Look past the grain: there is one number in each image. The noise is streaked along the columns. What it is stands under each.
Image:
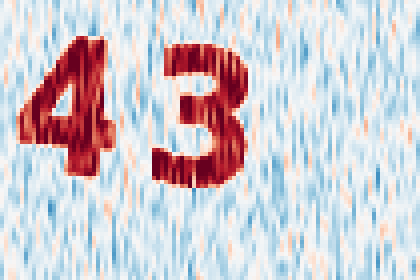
43
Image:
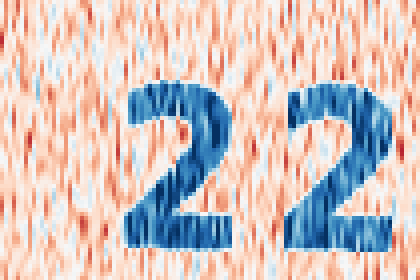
22
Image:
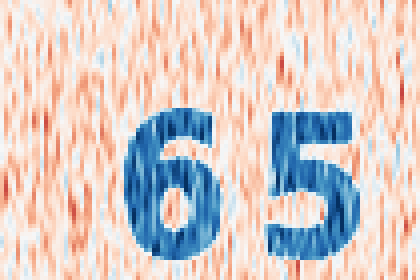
65
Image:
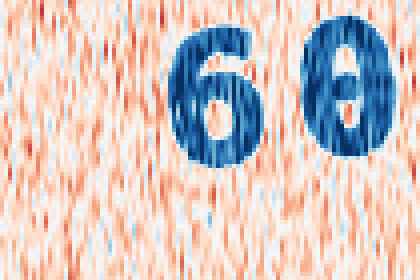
60
